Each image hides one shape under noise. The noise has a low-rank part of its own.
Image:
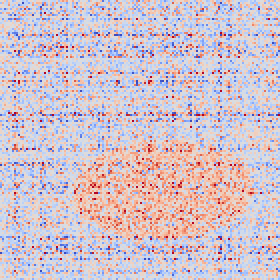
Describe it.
red ellipse
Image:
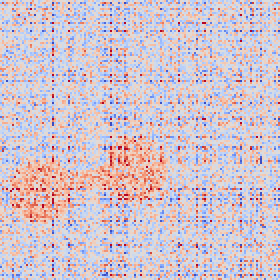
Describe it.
red dumbbell
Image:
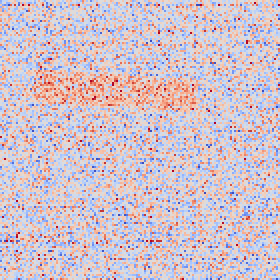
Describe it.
red bar
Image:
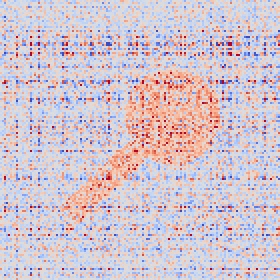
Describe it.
red lollipop
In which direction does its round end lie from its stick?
up and right
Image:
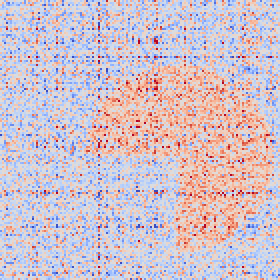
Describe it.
red disc with a wedge cut out
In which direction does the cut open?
down and left
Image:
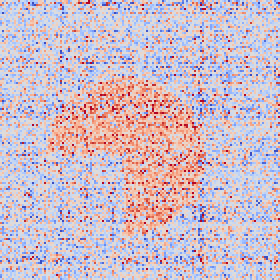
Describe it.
red disc with a wedge cut out
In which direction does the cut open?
down and left
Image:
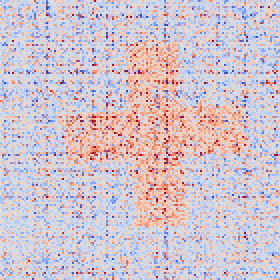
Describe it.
red cross
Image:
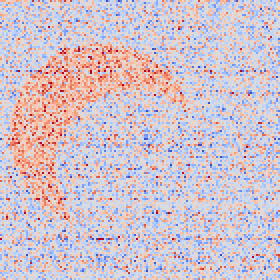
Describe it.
red crescent
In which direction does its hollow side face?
down and right
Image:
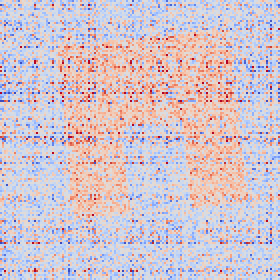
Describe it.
red square with a notch
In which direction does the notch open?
down
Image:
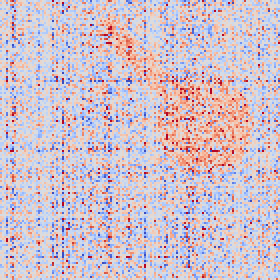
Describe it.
red lollipop
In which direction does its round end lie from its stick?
down and right
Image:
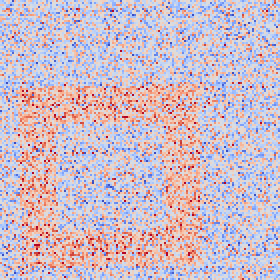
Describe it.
red square frame
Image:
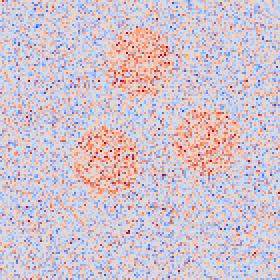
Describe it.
red three dots
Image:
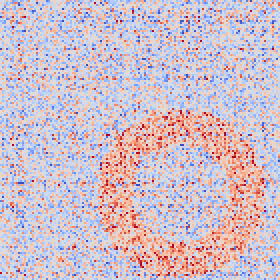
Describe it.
red ring
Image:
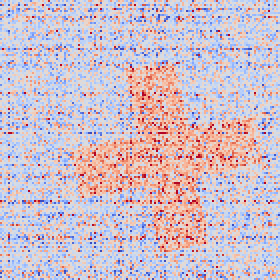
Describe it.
red cross
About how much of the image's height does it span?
two thirds
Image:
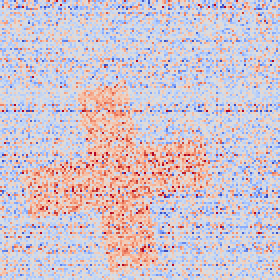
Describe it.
red cross
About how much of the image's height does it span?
two thirds
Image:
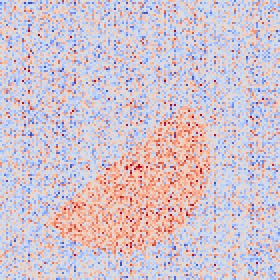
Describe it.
red half disc
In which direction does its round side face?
down and right
